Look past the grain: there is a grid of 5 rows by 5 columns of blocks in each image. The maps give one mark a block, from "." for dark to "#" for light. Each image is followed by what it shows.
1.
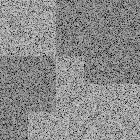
# # . . .
# # . . .
. . # . .
. . # # #
. # # # #
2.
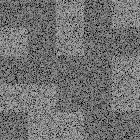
. . # . #
# . # . .
. . . . #
# # . . #
. # # . .
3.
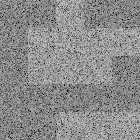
. . # . .
. # # # #
. # # # .
. . . . .
. . # # #
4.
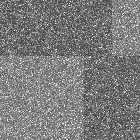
. . . . #
. . . . #
# # # . .
# # # . .
# # # . .
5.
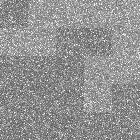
. # # # #
# # . . #
. . . # #
. . . # .
. . . . .
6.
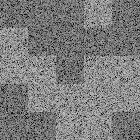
. . . # .
# . . . .
# # . # #
. # # # #
. . # # .
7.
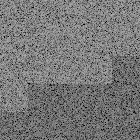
# # # # #
# # # # #
# # # # .
# . . . .
. . . . .
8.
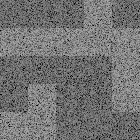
. . . # .
# # # # #
. . . . #
. # . . #
# # . . .
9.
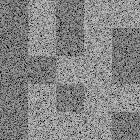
. # . # #
. # . # .
. . # # .
. # . # #
. # # # .
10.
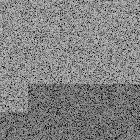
# # # # #
# # # # #
# # # # #
# . . . .
. . . . .
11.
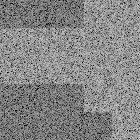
. . . # #
# # # # #
# # # # #
. . . # #
. . . . #
